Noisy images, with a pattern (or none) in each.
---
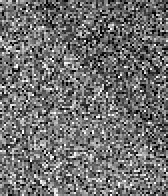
a sharp edge
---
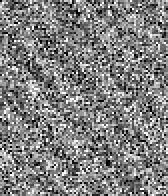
diagonal stripes
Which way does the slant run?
top left to bottom right
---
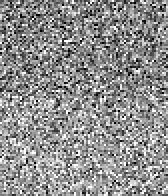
a sharp edge
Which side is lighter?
bottom
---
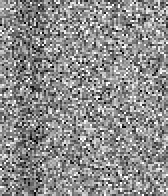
one vertical stripe
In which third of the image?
left
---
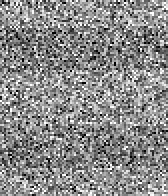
horizontal stripes
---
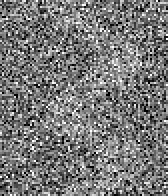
a wavy band
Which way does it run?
top to bottom
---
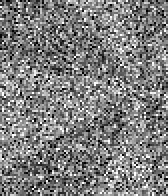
spokes from one point
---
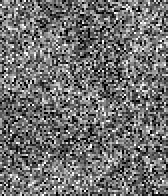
spokes from one point
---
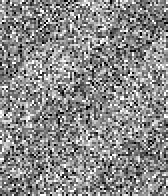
diagonal stripes
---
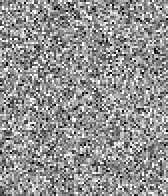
only noise
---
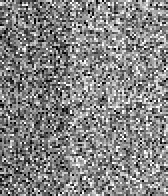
a sharp edge
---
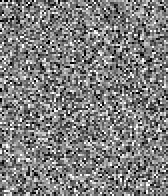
only noise
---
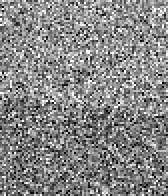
a sharp edge
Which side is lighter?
top
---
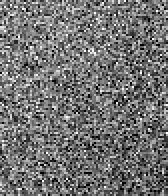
a smooth slope
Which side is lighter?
top left
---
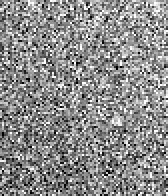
a smooth slope
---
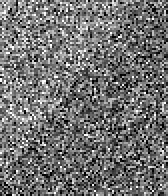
a sharp edge
